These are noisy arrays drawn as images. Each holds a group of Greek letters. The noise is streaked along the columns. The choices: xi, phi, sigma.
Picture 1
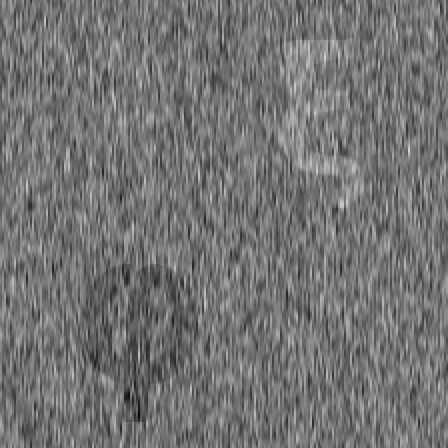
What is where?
top right: light xi; bottom left: dark phi
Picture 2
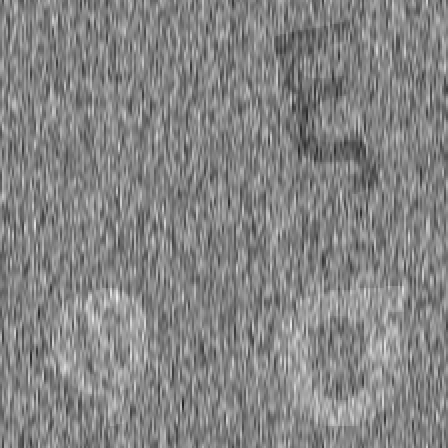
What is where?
top right: dark xi; bottom left: light phi; bottom right: light sigma
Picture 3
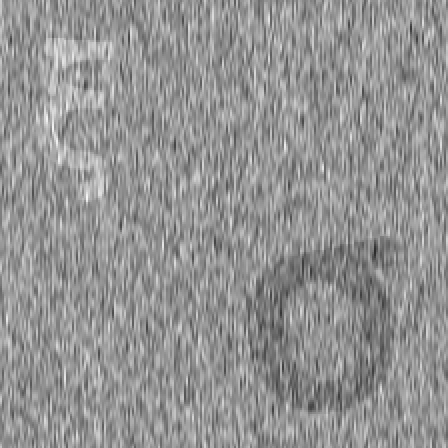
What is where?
top left: light xi; bottom right: dark sigma
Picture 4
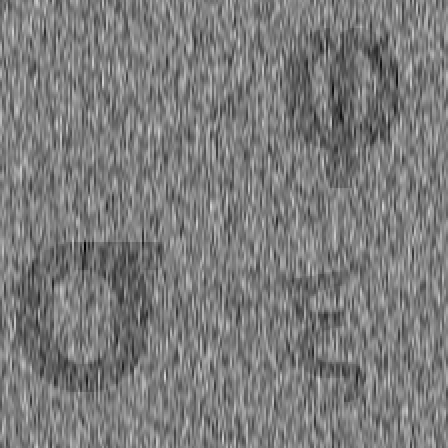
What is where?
top right: dark phi; bottom left: dark sigma; bottom right: dark xi
